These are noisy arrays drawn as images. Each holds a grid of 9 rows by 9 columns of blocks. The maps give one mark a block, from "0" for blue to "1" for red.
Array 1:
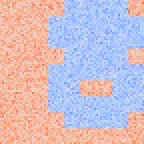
1 1 1 1 0 0 0 0 1
1 1 1 0 0 0 0 0 0
1 1 1 0 0 0 0 0 0
1 1 1 1 0 0 0 0 1
1 1 1 0 0 0 0 0 0
1 1 1 0 0 1 1 0 0
1 1 1 0 0 0 0 0 0
1 1 1 1 0 0 0 0 1
1 1 1 1 1 1 1 1 1
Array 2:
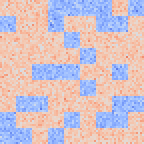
1 1 1 0 0 0 0 1 0
0 1 1 0 1 1 0 0 1
1 1 1 1 0 1 1 1 1
1 1 1 1 1 0 1 1 1
1 1 0 0 0 1 1 0 1
1 1 1 1 1 0 1 1 1
1 0 0 1 1 1 1 0 0
0 1 1 1 0 1 0 0 1
0 0 1 0 1 1 1 1 1
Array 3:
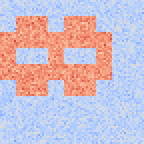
0 0 0 0 0 0 0 0 0
0 1 1 0 1 1 0 0 0
1 1 1 1 1 1 1 0 0
1 0 0 1 0 0 1 0 0
1 1 1 1 1 1 1 0 0
0 1 1 0 1 1 0 0 0
0 0 0 0 0 0 0 0 0
0 0 0 0 0 0 0 0 0
0 0 0 0 0 0 0 0 0
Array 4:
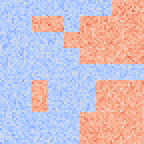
0 0 0 0 0 0 0 1 1
0 0 1 1 0 1 1 1 1
0 0 0 0 1 1 1 1 1
0 0 0 0 0 1 1 1 1
0 0 0 0 0 0 0 0 0
0 0 1 0 0 0 1 1 1
0 0 1 0 0 0 1 1 1
0 0 0 0 0 1 1 1 1
0 0 0 0 0 1 1 1 1
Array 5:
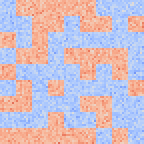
0 1 1 1 1 1 0 0 0
0 0 1 1 0 1 1 0 1
1 0 1 0 0 0 0 0 0
0 1 1 0 1 1 1 1 0
1 0 0 0 0 1 0 1 0
0 1 0 1 0 0 0 0 1
1 1 0 0 0 1 1 0 0
0 0 0 1 0 0 1 0 0
1 1 1 1 1 1 0 1 0
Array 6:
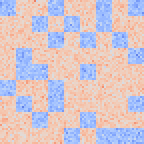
0 1 1 0 1 1 0 1 0
1 1 0 1 0 1 0 1 1
1 1 1 0 1 0 1 0 1
1 0 1 1 1 1 1 1 0
1 0 0 1 1 0 1 1 1
0 1 1 0 1 1 1 1 1
1 0 1 0 1 1 1 1 0
1 1 0 1 1 0 1 1 1
1 1 1 1 0 1 0 0 0
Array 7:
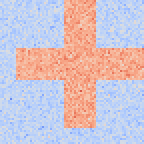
0 0 0 0 1 1 0 0 0
0 0 0 0 1 1 0 0 0
0 0 0 0 1 1 0 0 0
0 1 1 1 1 1 1 1 1
0 1 1 1 1 1 1 1 1
0 0 0 0 1 1 0 0 0
0 0 0 0 1 1 0 0 0
0 0 0 0 1 1 0 0 0
0 0 0 0 0 0 0 0 0
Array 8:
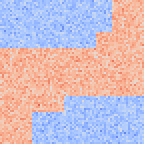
0 0 0 0 0 0 0 1 1
0 0 0 0 0 0 0 1 1
0 0 0 0 0 0 1 1 1
1 1 1 1 1 1 1 1 1
1 1 1 1 1 1 1 1 1
1 1 1 1 1 1 1 1 1
1 1 1 1 0 0 0 0 0
1 1 0 0 0 0 0 0 0
1 1 0 0 0 0 0 0 0
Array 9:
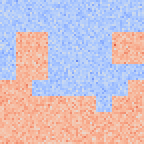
0 0 0 0 0 0 0 0 0
0 0 0 0 0 0 0 0 0
0 1 1 0 0 0 0 1 1
0 1 1 0 0 0 0 1 1
0 1 1 0 0 0 0 0 0
1 1 0 0 0 0 0 0 1
1 1 1 1 1 1 0 1 1
1 1 1 1 1 1 1 1 1
1 1 1 1 1 1 1 1 1
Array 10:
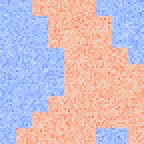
0 0 1 1 1 1 0 0 0
0 0 0 1 1 1 1 0 0
0 0 0 1 1 1 1 0 0
0 0 0 0 1 1 1 1 0
0 0 0 0 1 1 1 1 1
0 0 0 0 1 1 1 1 1
0 0 0 1 1 1 1 1 1
0 0 1 1 1 1 1 1 1
0 1 1 1 1 1 0 0 1
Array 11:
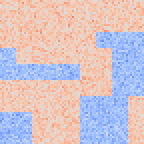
1 1 1 1 1 1 1 1 1
1 1 1 1 1 1 1 1 1
1 1 1 1 1 1 0 0 0
0 1 1 1 1 1 1 0 0
0 0 0 0 0 1 1 0 0
1 1 1 1 1 1 1 0 0
1 1 1 1 1 0 0 0 1
0 0 1 1 1 0 0 0 1
0 0 1 1 1 0 0 0 1
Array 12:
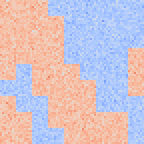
1 1 1 0 0 0 0 0 0
1 1 1 1 0 0 0 0 0
1 1 1 1 0 0 0 0 0
1 1 1 1 0 0 0 0 1
1 0 1 1 1 0 0 0 1
0 0 1 1 1 1 0 0 1
1 0 0 1 1 1 0 0 0
1 1 0 1 1 1 1 1 0
1 1 0 0 1 1 1 1 0
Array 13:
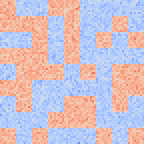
1 0 0 1 1 0 0 0 0
1 1 1 0 1 0 0 1 0
0 0 1 0 1 0 1 0 1
1 1 1 0 1 0 0 0 0
0 1 1 1 0 1 0 1 1
1 1 0 0 0 0 0 1 1
0 1 0 0 1 1 0 1 0
0 0 0 1 1 1 0 0 0
1 0 1 0 0 0 1 0 1
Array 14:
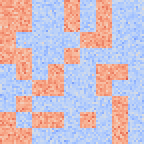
1 1 0 0 1 0 1 0 0
1 1 0 0 1 0 1 0 0
1 0 0 0 0 1 1 0 0
1 1 0 0 1 0 0 0 0
0 1 0 1 0 0 1 1 0
0 0 1 1 0 0 1 0 0
0 1 0 0 0 0 0 1 0
1 0 1 1 0 1 0 1 0
1 1 0 0 0 0 0 1 0
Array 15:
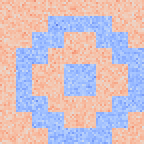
1 1 1 1 1 1 1 1 1
1 1 1 0 0 0 0 1 1
1 1 0 0 1 1 0 0 1
1 0 0 1 1 1 1 0 0
1 0 1 1 0 0 1 1 0
1 0 1 1 0 0 1 1 0
1 0 0 1 1 1 1 0 0
1 1 0 0 1 1 0 0 1
1 1 1 0 0 0 0 1 1
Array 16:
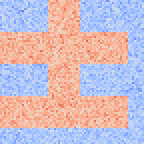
0 0 0 1 1 0 0 0 0
0 0 0 1 1 0 0 0 0
1 1 1 1 1 1 1 1 0
1 1 1 1 1 1 1 1 0
0 0 0 1 1 0 0 0 0
0 0 0 1 1 0 0 0 0
1 1 1 1 1 1 1 1 0
1 1 1 1 1 1 1 1 0
0 0 0 0 0 0 0 0 0
